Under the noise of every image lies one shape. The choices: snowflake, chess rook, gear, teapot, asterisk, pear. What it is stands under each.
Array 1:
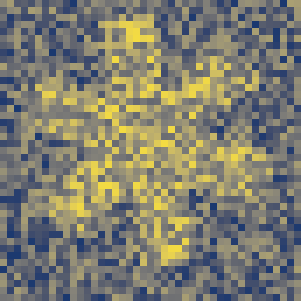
light asterisk
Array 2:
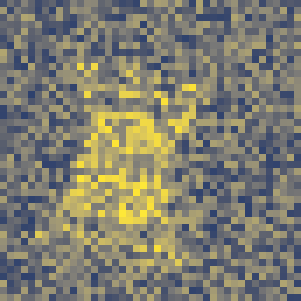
light chess rook
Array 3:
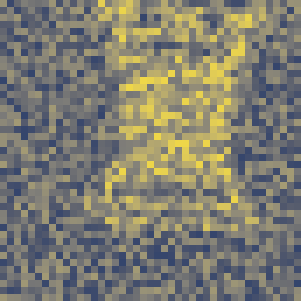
light chess rook
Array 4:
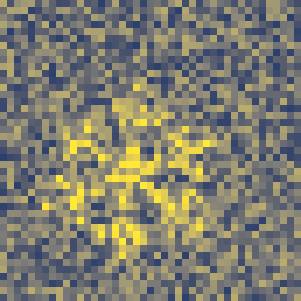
light snowflake
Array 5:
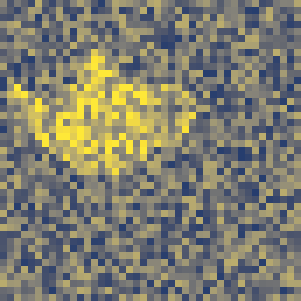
light teapot
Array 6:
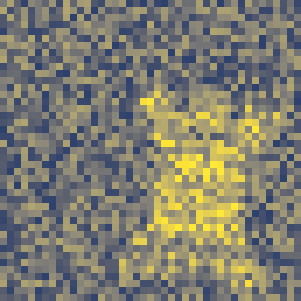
light chess rook
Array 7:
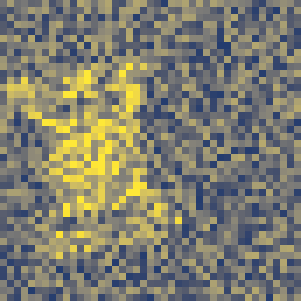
light chess rook
